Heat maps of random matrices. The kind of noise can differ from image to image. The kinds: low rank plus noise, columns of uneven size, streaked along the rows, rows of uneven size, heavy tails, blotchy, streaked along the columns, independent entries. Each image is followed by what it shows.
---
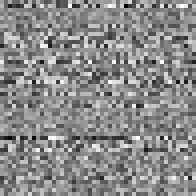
rows of uneven size
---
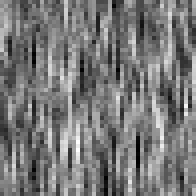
streaked along the columns
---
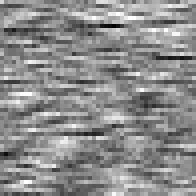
streaked along the rows
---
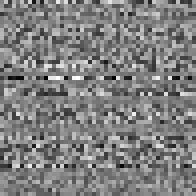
rows of uneven size
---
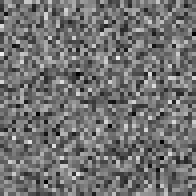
independent entries
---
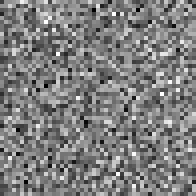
independent entries
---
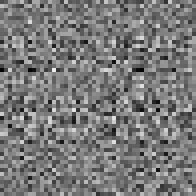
low rank plus noise
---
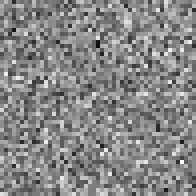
independent entries
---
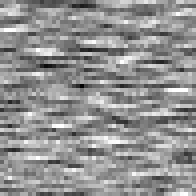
streaked along the rows
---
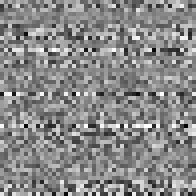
rows of uneven size
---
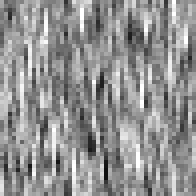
streaked along the columns
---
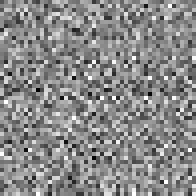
low rank plus noise
